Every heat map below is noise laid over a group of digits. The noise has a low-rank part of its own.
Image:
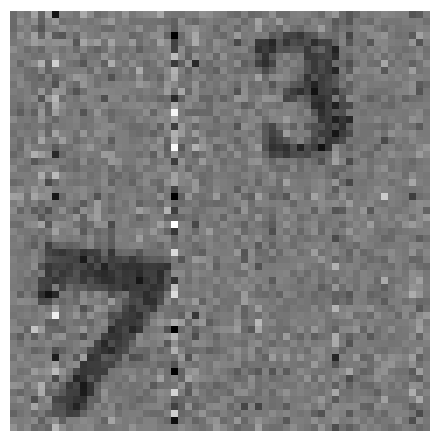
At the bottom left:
7
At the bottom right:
nothing
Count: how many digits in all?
2
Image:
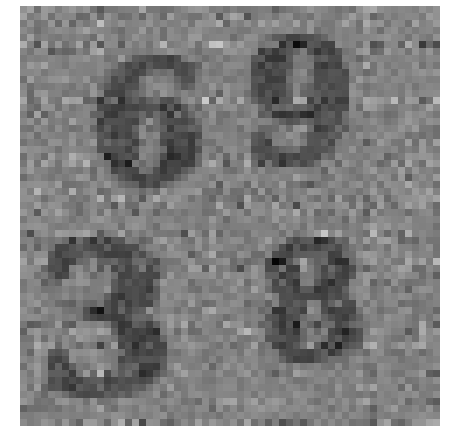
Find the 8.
bottom right
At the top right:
9
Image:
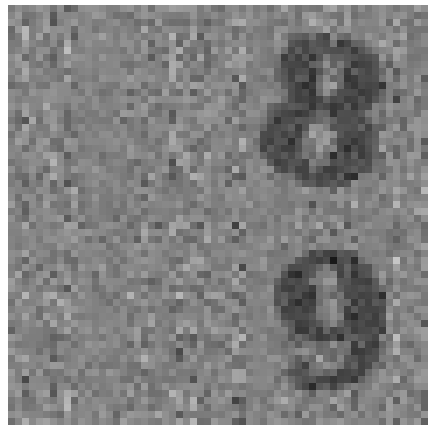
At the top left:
nothing
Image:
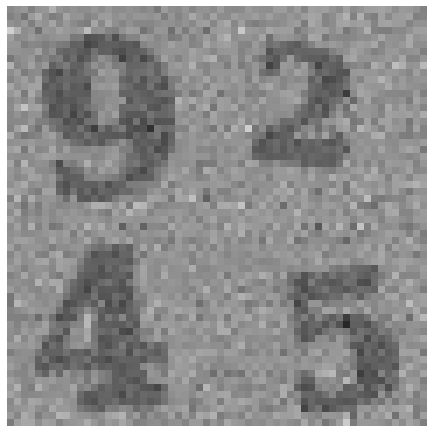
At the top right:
2
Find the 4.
bottom left
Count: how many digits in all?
4
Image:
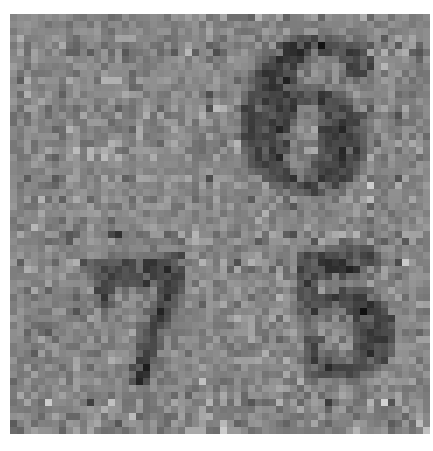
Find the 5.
bottom right
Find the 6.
top right
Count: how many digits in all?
3
